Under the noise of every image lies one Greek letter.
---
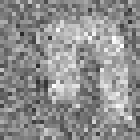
eta
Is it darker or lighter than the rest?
lighter
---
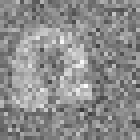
omega
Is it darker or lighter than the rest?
lighter
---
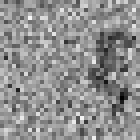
xi
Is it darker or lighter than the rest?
darker
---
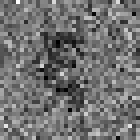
xi
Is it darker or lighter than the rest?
darker
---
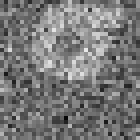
sigma
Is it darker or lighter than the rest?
lighter
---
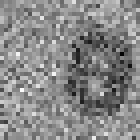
theta
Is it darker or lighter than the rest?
darker
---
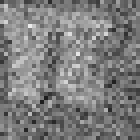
pi
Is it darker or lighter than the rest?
lighter
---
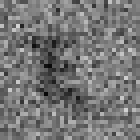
xi
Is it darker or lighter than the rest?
darker
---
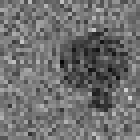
phi
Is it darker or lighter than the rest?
darker
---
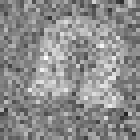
omega
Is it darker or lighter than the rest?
lighter
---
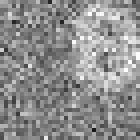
theta
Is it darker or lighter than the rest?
lighter
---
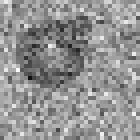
sigma
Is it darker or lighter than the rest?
darker
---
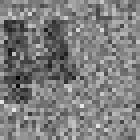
mu
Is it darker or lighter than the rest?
darker
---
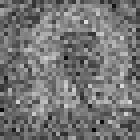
omega
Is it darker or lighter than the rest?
lighter
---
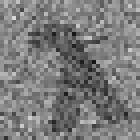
lambda
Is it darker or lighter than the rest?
darker
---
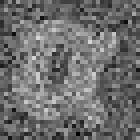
alpha
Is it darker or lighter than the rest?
lighter
